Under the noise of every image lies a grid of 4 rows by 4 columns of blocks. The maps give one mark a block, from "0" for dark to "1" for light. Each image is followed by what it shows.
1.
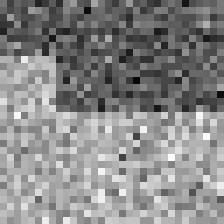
0000
1000
1111
1111
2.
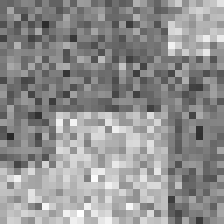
0001
0000
0110
1110
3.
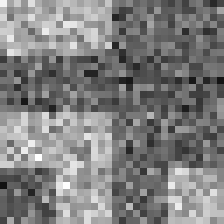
1100
0000
1100
0101
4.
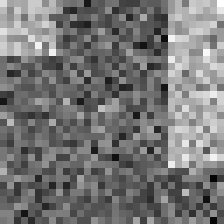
1001
0001
0001
0000
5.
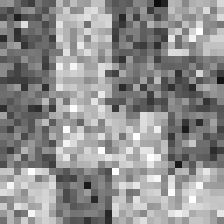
0101
0100
0110
1011
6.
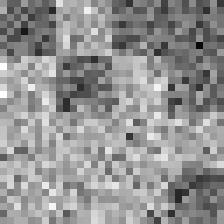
0100
1010
1111
1110
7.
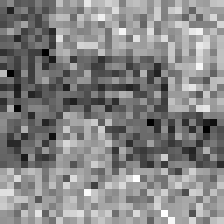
0111
0001
0100
1111
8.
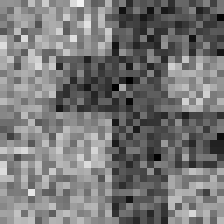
1100
1001
1100
1101
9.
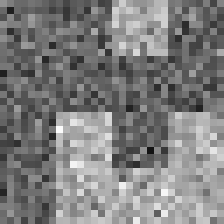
0010
0000
0101
0111
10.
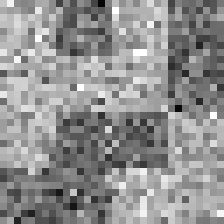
1010
1110
1001
0011
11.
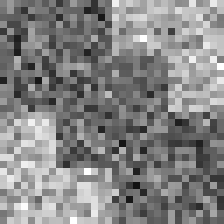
0011
0001
1000
1100
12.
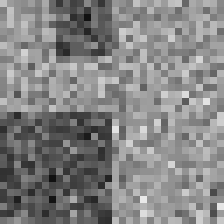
1011
1111
0011
0011
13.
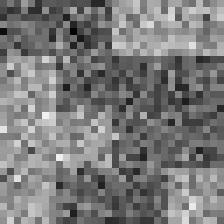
0011
1000
1100
1001
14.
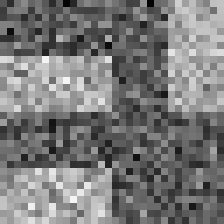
0001
1101
0000
1100
